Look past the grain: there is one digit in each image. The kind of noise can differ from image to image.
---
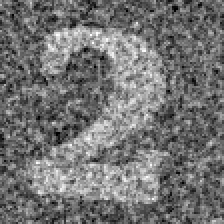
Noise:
blotchy
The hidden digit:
2
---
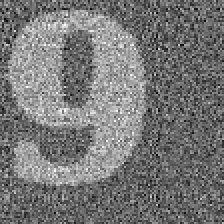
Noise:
low rank plus noise
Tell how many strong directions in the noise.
two
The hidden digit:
9
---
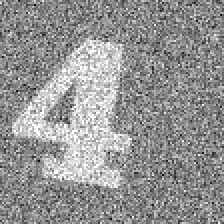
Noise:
independent entries
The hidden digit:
4
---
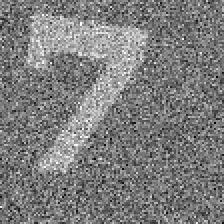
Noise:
independent entries
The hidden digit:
7
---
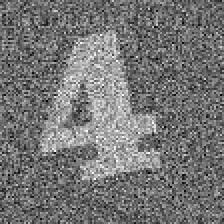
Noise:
low rank plus noise
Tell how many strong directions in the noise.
one
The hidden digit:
4
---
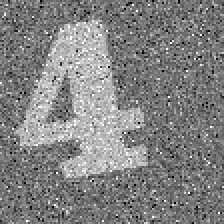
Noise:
heavy tails
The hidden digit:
4
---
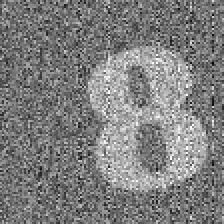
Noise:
columns of uneven size
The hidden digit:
8
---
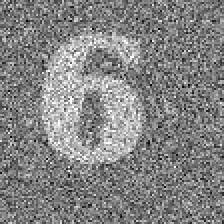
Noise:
low rank plus noise
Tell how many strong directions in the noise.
five to eight
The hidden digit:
6
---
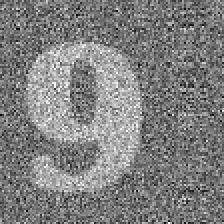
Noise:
low rank plus noise
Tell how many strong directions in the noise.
one
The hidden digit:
9
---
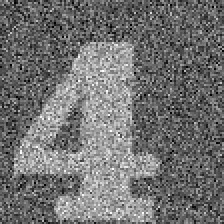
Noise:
independent entries
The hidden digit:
4
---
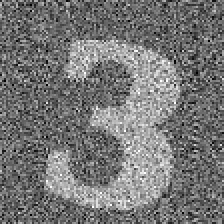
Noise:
low rank plus noise
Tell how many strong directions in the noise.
three or four
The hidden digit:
3
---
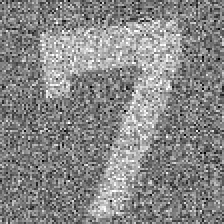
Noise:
low rank plus noise
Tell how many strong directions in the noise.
five to eight
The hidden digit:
7
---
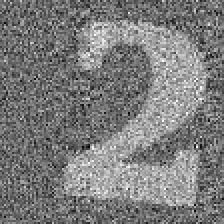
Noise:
low rank plus noise
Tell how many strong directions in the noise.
two
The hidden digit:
2
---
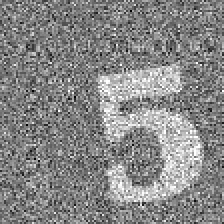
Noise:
low rank plus noise
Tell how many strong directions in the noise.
one
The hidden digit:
5
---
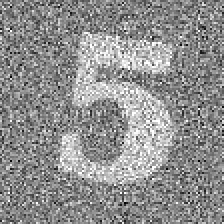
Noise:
low rank plus noise
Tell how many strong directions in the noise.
three or four
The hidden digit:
5
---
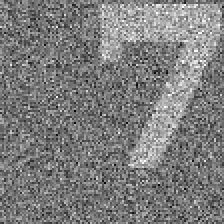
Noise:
low rank plus noise
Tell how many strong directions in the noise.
five to eight
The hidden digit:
7
